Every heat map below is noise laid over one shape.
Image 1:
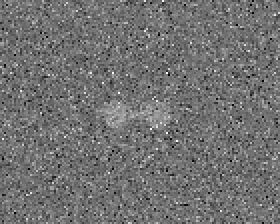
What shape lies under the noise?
dumbbell
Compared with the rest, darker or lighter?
lighter
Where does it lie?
centre
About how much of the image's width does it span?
a quarter
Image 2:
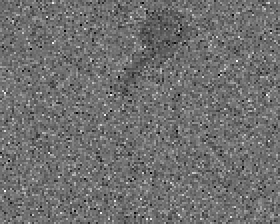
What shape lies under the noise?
lollipop
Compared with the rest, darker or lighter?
darker
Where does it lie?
top middle
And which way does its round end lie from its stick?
up and right
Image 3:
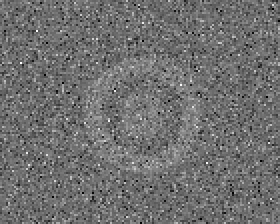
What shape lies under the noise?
bullseye
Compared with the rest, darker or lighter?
lighter
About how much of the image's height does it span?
half
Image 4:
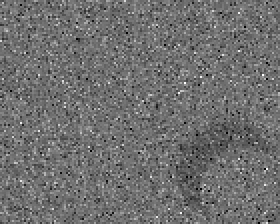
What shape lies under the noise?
crescent
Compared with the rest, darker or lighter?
darker
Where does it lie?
bottom right
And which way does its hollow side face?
down and right
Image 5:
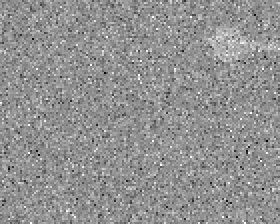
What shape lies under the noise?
lollipop
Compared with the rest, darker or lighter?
lighter
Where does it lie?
top right
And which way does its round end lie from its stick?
left
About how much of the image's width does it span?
a quarter
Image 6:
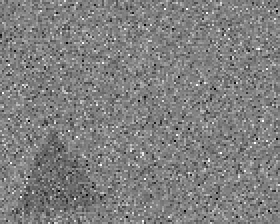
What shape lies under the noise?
triangle
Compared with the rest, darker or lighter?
darker
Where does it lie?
bottom left
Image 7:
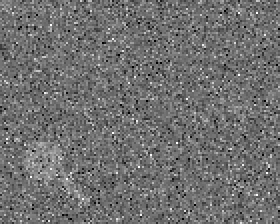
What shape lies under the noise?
lollipop
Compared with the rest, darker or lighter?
lighter
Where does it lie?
bottom left
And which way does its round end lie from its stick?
up and left
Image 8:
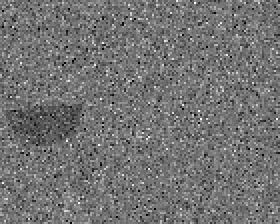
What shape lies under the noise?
half disc
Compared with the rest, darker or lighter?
darker
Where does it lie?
middle left
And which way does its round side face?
down
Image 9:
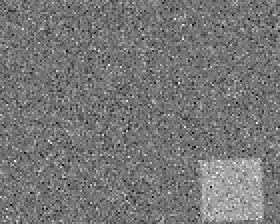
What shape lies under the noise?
square
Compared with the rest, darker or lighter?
lighter
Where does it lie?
bottom right
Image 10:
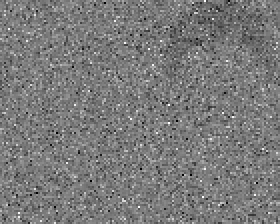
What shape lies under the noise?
crescent
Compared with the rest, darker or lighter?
darker
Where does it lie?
top right
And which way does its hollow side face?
down
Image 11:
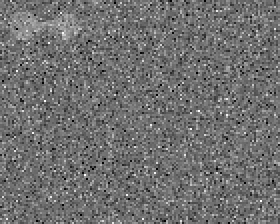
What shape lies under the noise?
dumbbell
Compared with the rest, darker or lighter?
lighter
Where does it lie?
top left
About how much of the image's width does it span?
a quarter
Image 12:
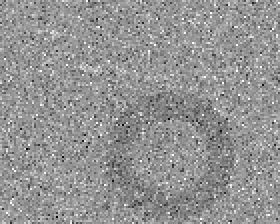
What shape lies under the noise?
ring
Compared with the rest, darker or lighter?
darker
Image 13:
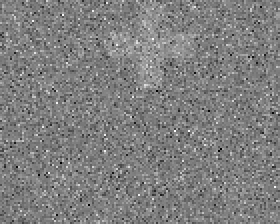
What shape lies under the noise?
cross
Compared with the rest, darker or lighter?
lighter
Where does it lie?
top middle
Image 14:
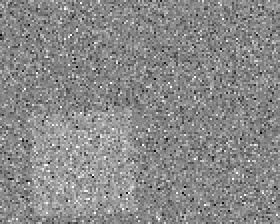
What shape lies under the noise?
square
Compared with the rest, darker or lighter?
lighter
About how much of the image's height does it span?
half
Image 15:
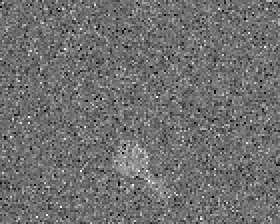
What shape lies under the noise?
lollipop
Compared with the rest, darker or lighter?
lighter
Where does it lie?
bottom middle
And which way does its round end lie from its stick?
up and left
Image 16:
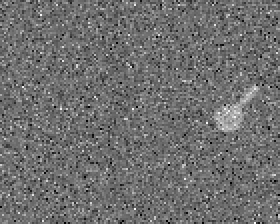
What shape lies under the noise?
lollipop
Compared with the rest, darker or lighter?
lighter
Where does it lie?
middle right
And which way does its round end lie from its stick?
down and left
